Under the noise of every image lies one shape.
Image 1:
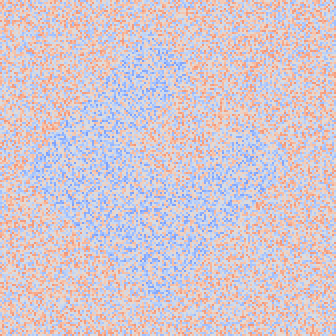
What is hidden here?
blue square with a notch
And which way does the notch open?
up and right
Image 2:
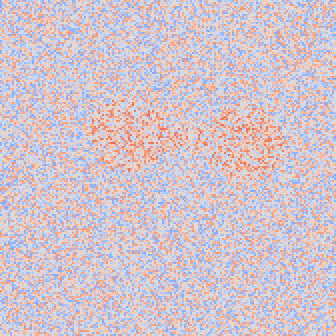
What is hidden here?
red dumbbell
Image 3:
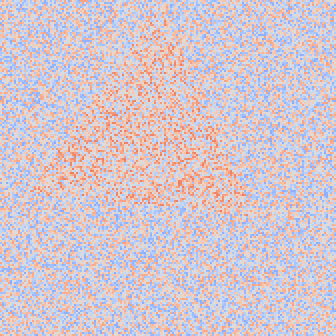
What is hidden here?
red triangle
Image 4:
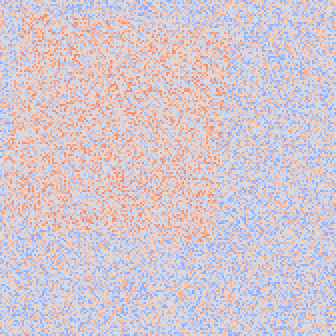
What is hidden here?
red square
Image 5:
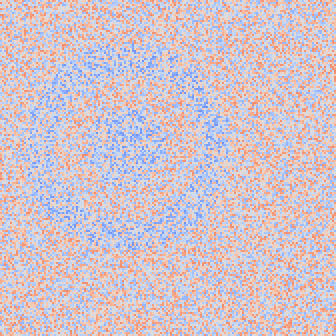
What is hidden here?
blue bullseye
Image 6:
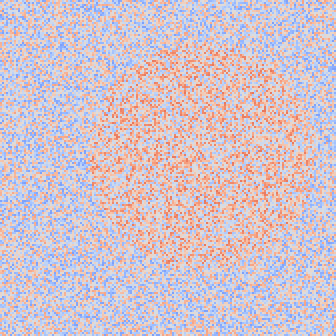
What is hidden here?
red disc
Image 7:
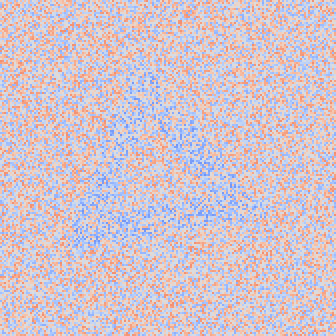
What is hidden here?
blue triangle frame
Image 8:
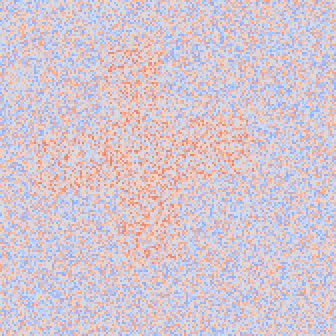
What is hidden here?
red cross
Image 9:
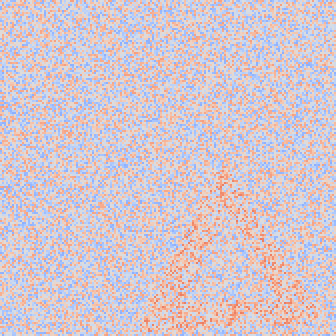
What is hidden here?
red triangle frame
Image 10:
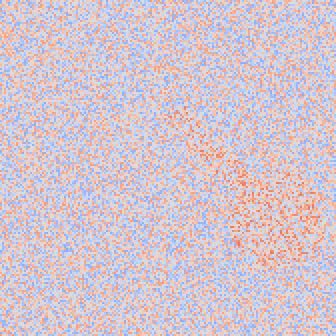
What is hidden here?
red lollipop
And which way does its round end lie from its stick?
down and right
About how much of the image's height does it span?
half
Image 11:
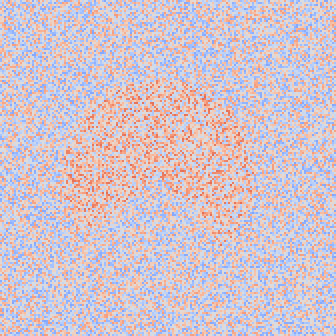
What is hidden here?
red disc with a wedge cut out
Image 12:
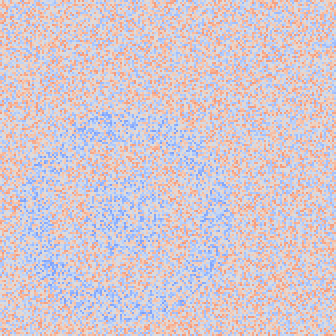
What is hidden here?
blue bullseye
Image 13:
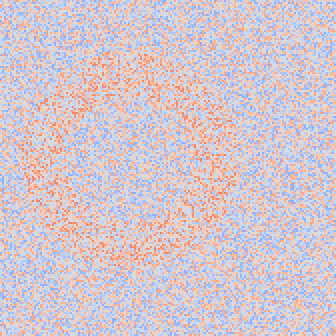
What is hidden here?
red ring
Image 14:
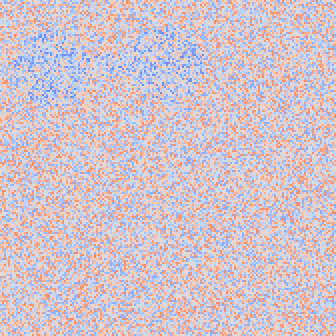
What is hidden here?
blue dumbbell
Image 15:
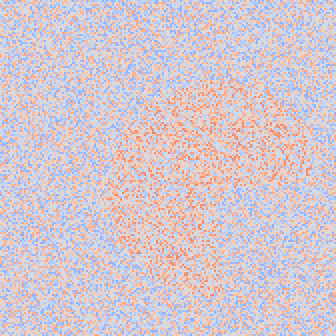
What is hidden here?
red disc with a wedge cut out
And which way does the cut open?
down and right
